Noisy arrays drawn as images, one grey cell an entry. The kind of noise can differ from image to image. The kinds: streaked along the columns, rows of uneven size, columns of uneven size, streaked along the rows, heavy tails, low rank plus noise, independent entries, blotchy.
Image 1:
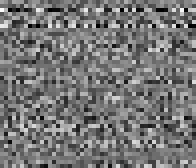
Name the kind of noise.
rows of uneven size
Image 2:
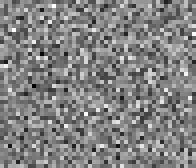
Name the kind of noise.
independent entries
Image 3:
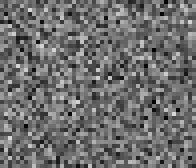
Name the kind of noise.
independent entries
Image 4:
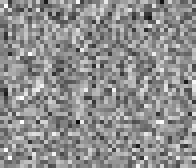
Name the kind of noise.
low rank plus noise
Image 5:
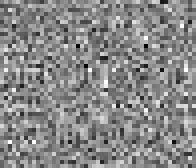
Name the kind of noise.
low rank plus noise
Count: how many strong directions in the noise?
five to eight
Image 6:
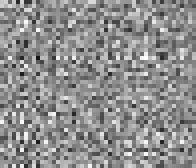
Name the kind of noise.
low rank plus noise
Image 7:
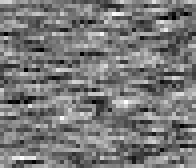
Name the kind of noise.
streaked along the rows
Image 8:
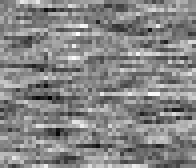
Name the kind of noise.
streaked along the rows
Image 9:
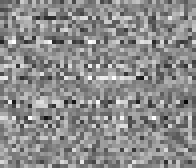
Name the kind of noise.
rows of uneven size
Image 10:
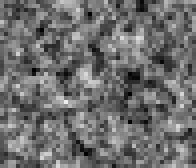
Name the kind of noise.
blotchy
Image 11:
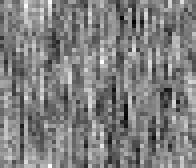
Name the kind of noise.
streaked along the columns
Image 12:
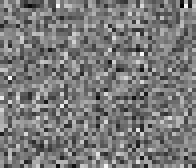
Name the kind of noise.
low rank plus noise
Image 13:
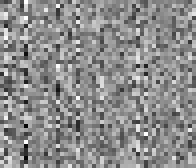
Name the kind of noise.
columns of uneven size
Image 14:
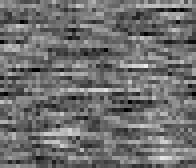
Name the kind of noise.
streaked along the rows
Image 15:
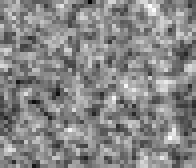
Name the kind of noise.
blotchy
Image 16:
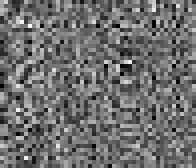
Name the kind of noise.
low rank plus noise
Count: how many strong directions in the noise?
two
